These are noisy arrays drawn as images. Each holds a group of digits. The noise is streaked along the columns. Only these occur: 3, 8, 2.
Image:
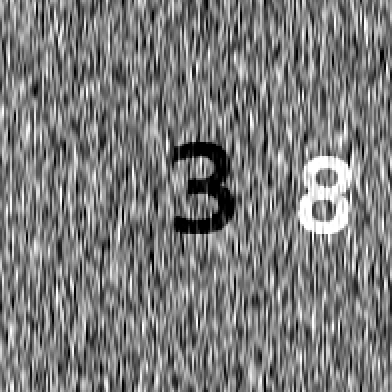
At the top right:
nothing
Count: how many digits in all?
2
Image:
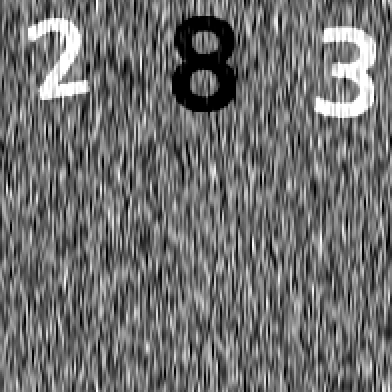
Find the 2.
top left
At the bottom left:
nothing
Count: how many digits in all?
3
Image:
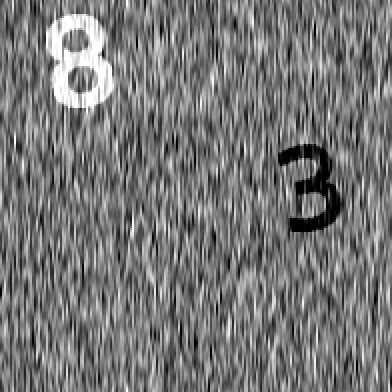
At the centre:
nothing
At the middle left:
nothing
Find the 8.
top left
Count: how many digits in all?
2
